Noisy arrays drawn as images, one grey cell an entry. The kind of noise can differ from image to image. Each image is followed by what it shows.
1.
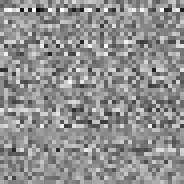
rows of uneven size
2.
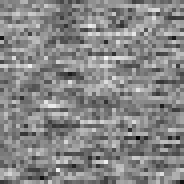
streaked along the rows
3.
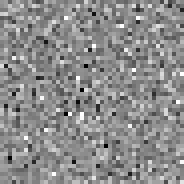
heavy tails
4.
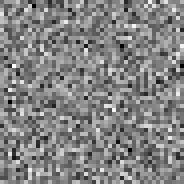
independent entries
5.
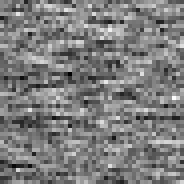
streaked along the rows
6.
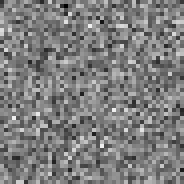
independent entries
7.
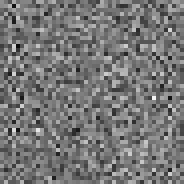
low rank plus noise
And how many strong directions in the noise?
two
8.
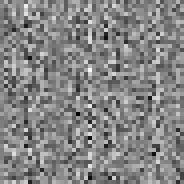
columns of uneven size
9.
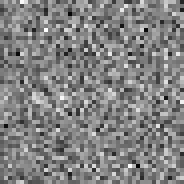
low rank plus noise
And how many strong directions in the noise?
five to eight
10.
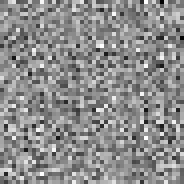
low rank plus noise
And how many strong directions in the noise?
one
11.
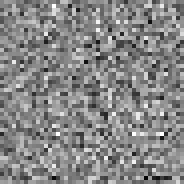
low rank plus noise
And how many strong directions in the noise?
five to eight
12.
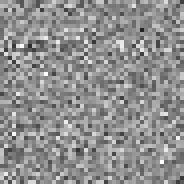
low rank plus noise
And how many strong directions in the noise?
two
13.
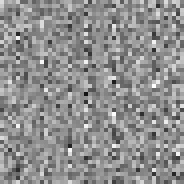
columns of uneven size
